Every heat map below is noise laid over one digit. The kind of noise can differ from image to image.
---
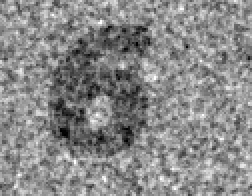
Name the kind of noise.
blotchy
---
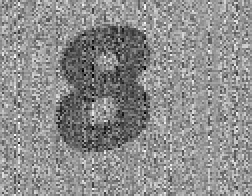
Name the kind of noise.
columns of uneven size
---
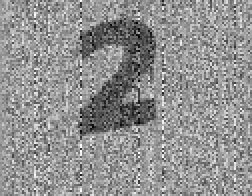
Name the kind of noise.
columns of uneven size
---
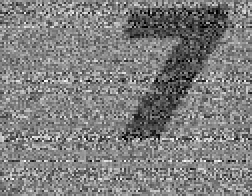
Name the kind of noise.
rows of uneven size
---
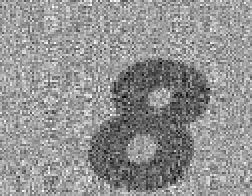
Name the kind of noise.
low rank plus noise
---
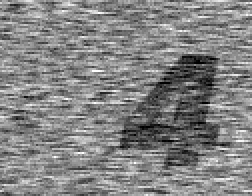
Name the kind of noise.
streaked along the rows
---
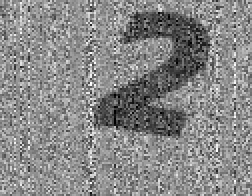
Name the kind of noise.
columns of uneven size
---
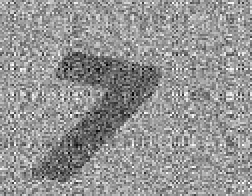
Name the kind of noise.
low rank plus noise
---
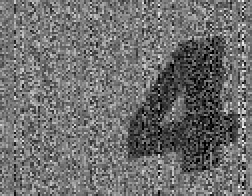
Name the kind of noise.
columns of uneven size
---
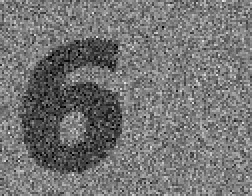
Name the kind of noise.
independent entries
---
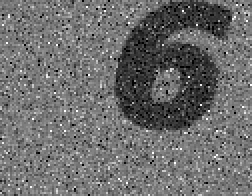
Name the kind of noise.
heavy tails
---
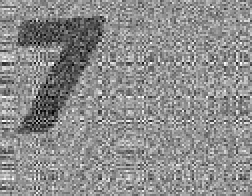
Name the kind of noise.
low rank plus noise
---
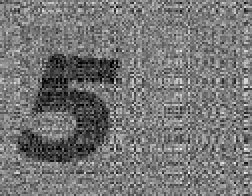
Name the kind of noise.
low rank plus noise
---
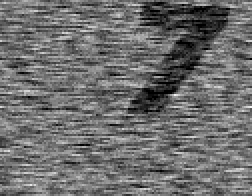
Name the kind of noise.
streaked along the rows
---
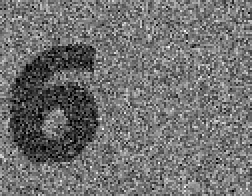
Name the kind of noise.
independent entries
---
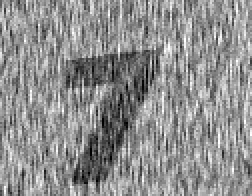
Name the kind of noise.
streaked along the columns
